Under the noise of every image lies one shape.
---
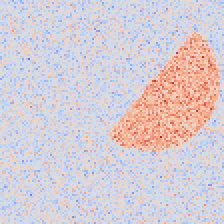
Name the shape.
half disc
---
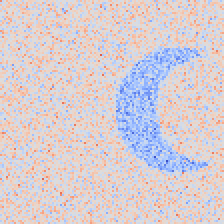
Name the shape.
crescent
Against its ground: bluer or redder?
bluer
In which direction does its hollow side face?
right
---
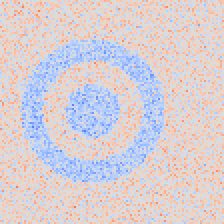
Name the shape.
bullseye
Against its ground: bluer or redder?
bluer
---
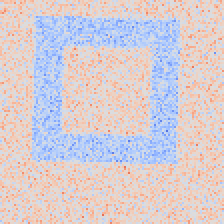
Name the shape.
square frame
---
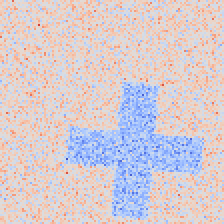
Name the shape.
cross
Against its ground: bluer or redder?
bluer
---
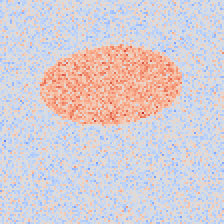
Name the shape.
ellipse
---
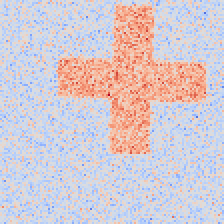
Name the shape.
cross
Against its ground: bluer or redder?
redder
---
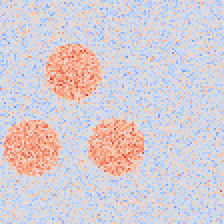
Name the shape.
three dots
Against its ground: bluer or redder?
redder
